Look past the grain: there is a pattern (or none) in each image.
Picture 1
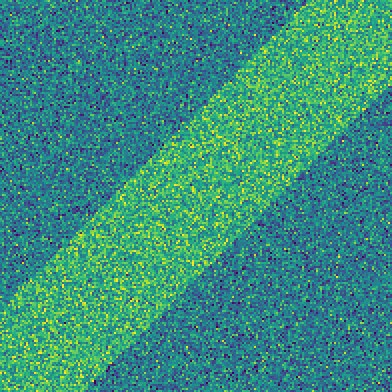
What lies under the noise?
a diagonal band
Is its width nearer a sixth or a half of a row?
a half
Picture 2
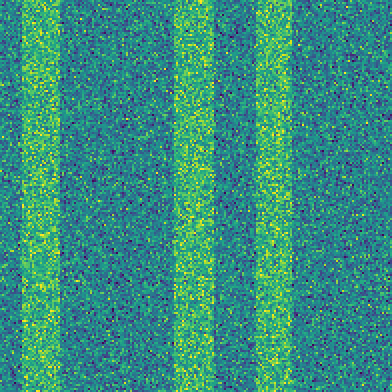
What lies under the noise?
bands of columns
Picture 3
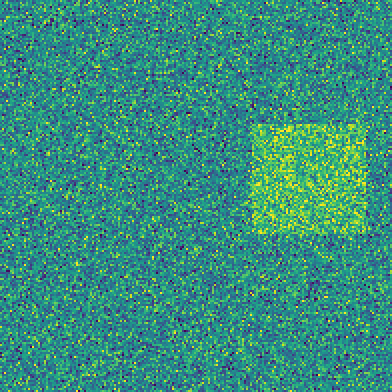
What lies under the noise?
one block
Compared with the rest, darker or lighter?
lighter
